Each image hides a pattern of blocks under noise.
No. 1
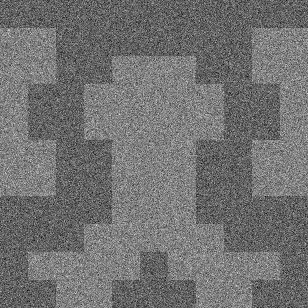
left and right mirror each other
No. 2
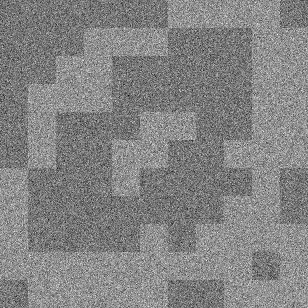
mirrored about the diagonal from the top left
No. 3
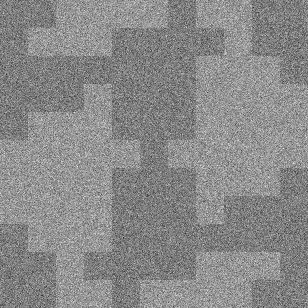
the same after a half turn
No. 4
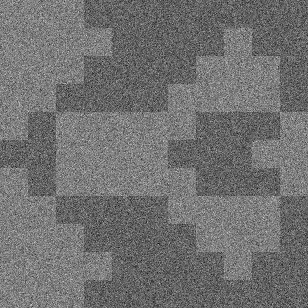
top and bottom mirror each other
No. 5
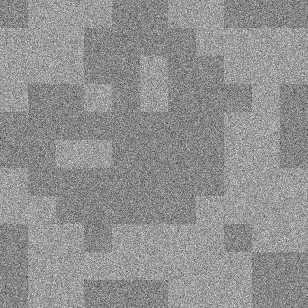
mirrored about the diagonal from the top left
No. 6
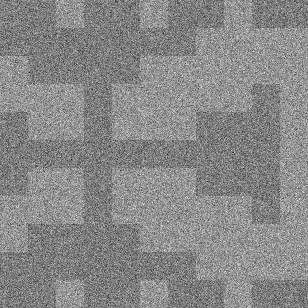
top and bottom mirror each other
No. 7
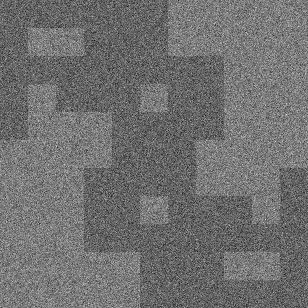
the same after a half turn
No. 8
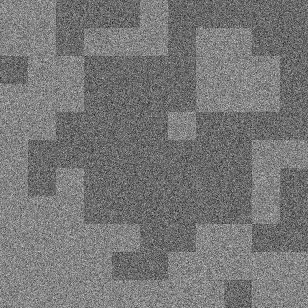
mirrored about the diagonal from the bottom left
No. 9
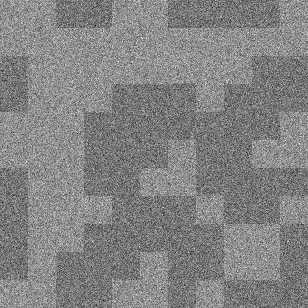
mirrored about the diagonal from the top left
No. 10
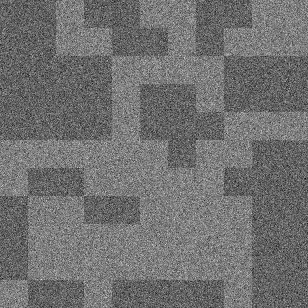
no symmetry
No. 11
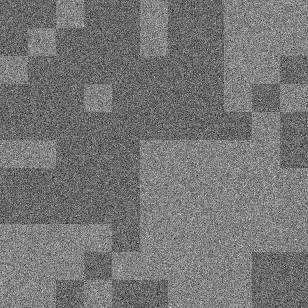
mirrored about the diagonal from the top left
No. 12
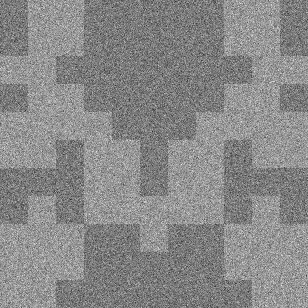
left and right mirror each other
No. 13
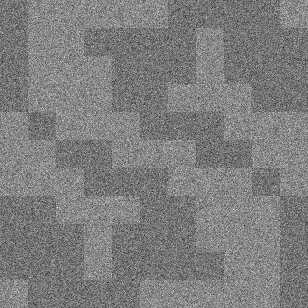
the same after a half turn
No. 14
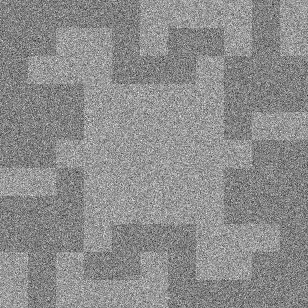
the same after a half turn
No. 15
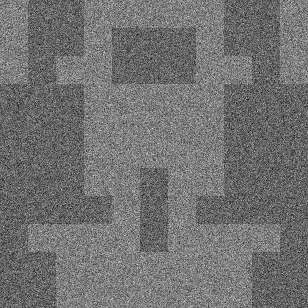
left and right mirror each other
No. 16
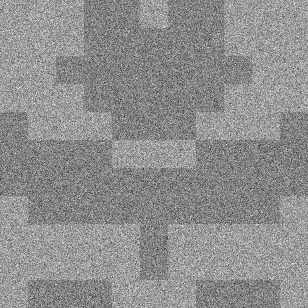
left and right mirror each other
